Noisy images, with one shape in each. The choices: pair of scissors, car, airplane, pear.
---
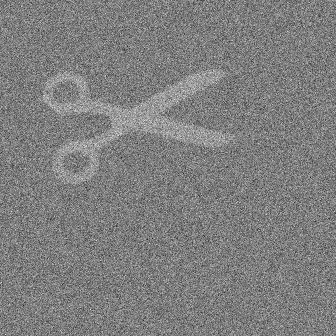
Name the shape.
pair of scissors
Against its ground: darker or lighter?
lighter
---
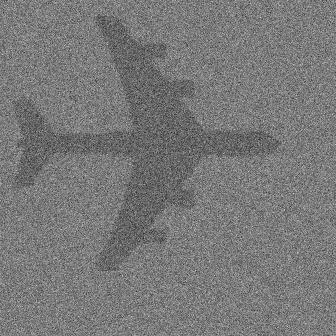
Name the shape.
airplane
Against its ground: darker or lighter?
darker
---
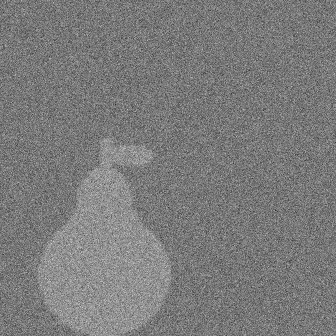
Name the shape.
pear
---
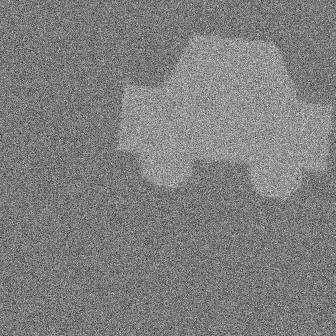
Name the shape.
car
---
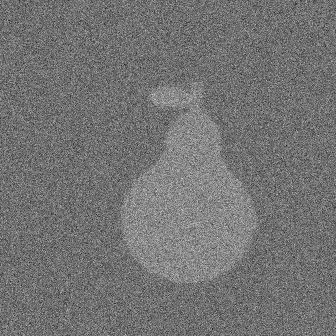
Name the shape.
pear
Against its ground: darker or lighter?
lighter
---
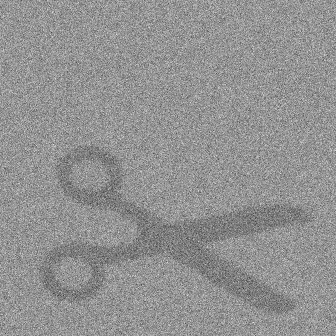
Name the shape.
pair of scissors
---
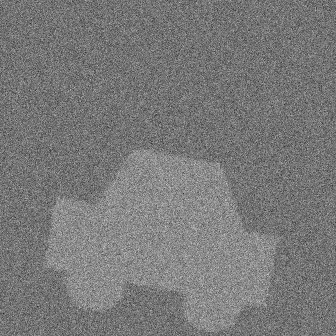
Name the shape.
car
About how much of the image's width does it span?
two thirds
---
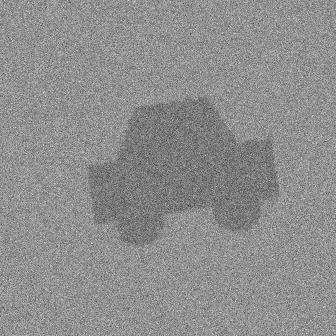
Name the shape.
car
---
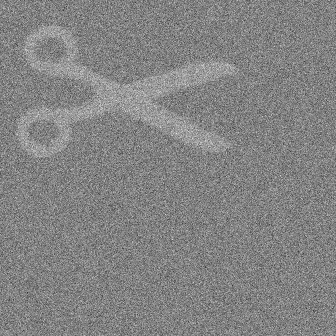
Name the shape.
pair of scissors
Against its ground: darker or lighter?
lighter
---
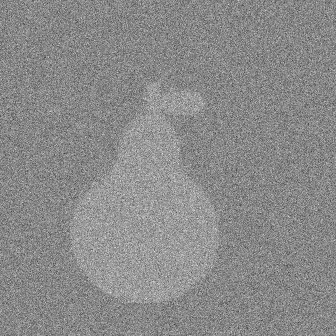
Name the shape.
pear
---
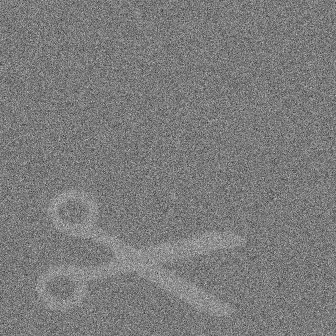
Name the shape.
pair of scissors
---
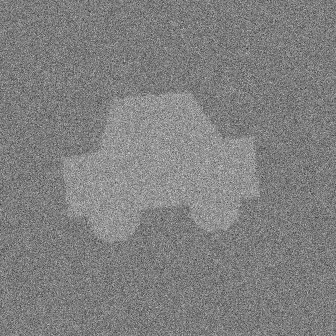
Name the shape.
car
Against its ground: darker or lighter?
lighter
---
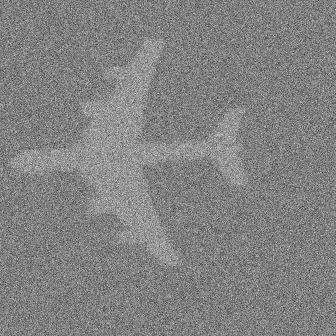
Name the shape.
airplane
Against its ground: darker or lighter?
lighter
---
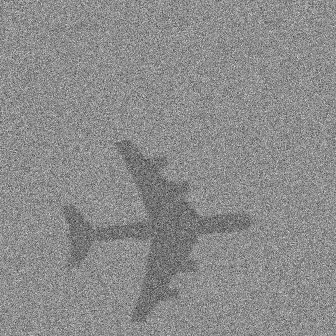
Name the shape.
airplane
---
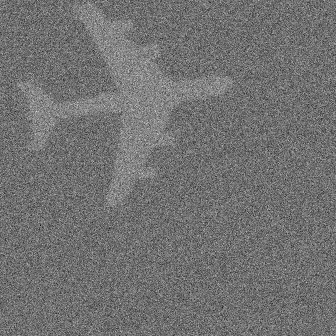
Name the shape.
airplane
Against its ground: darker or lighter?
lighter
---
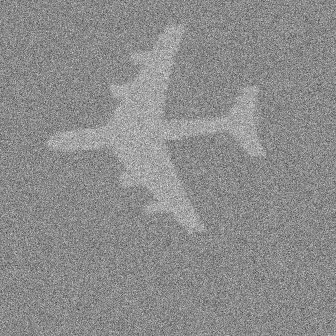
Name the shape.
airplane
